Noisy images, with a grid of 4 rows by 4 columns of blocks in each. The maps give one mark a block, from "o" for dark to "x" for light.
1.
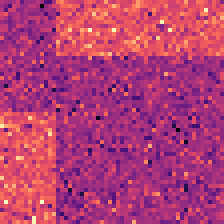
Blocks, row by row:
oxxx
oooo
xooo
xooo
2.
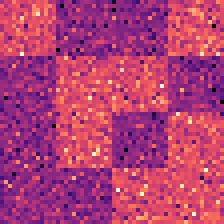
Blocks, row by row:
xoox
oxxo
oxox
ooxx
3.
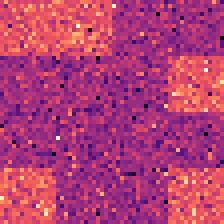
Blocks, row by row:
xxoo
ooox
oooo
xoox
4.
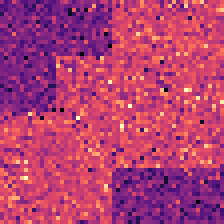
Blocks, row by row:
ooxx
oxxx
xxxx
xxoo
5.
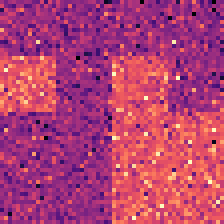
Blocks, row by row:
oooo
xoxo
ooxx
ooxx
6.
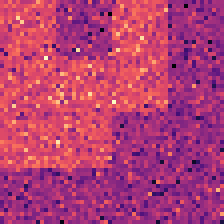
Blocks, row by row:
xoxo
xxxo
xxoo
oooo
